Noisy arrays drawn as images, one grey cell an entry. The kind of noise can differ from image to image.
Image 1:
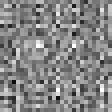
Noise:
low rank plus noise
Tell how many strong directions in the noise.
three or four
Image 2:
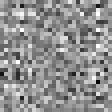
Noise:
low rank plus noise
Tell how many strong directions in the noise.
three or four
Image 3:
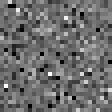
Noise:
heavy tails
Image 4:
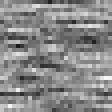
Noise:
streaked along the rows
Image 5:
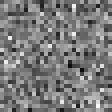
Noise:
independent entries
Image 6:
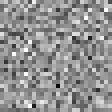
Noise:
low rank plus noise
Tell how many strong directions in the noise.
three or four
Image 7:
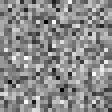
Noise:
independent entries
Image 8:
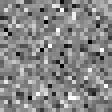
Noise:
heavy tails
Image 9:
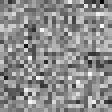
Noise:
low rank plus noise
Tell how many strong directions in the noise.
five to eight
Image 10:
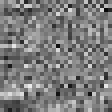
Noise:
low rank plus noise
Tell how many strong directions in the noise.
two
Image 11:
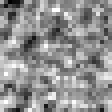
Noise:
blotchy
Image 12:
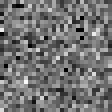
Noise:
independent entries
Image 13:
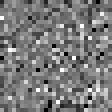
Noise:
heavy tails
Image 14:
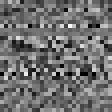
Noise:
rows of uneven size
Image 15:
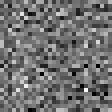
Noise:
low rank plus noise
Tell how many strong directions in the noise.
five to eight
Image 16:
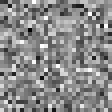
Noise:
independent entries
